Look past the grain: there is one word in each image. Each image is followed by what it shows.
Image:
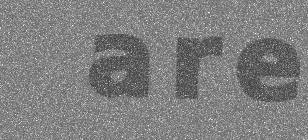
are
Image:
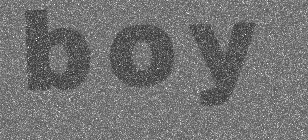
boy
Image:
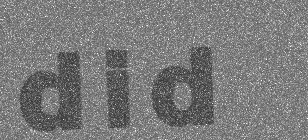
did
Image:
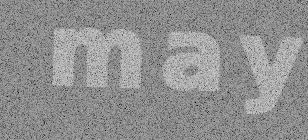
may
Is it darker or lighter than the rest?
lighter
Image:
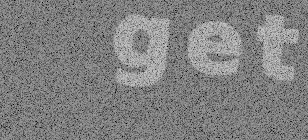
get
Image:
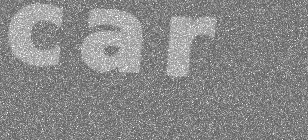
car
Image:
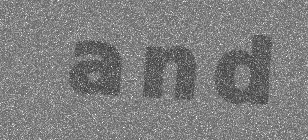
and
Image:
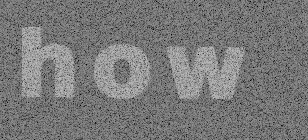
how
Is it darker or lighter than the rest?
lighter
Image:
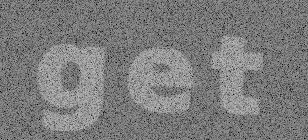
get
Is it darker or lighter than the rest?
lighter
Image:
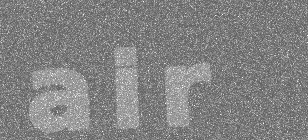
air
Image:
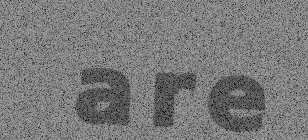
are
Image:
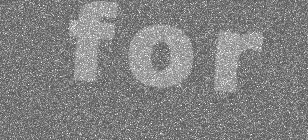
for
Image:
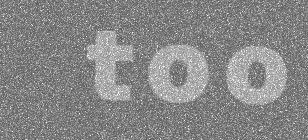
too
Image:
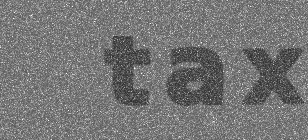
tax
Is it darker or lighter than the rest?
darker
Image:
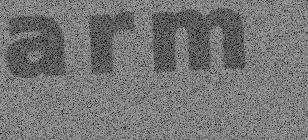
arm
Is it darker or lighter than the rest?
darker
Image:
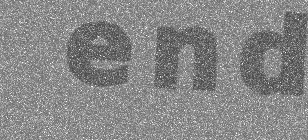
end
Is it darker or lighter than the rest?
darker
